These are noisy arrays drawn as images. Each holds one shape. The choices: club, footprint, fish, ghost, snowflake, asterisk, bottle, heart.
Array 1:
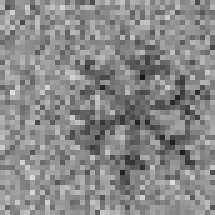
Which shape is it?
snowflake
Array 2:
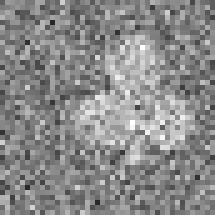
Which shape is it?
club
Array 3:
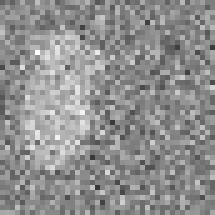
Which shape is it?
footprint
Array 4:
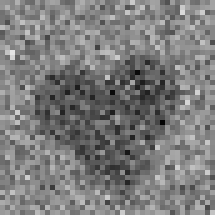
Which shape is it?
heart
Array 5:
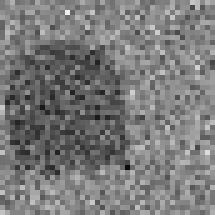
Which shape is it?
ghost
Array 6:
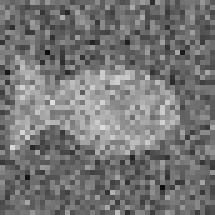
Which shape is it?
fish
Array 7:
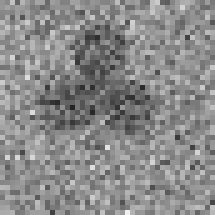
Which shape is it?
club
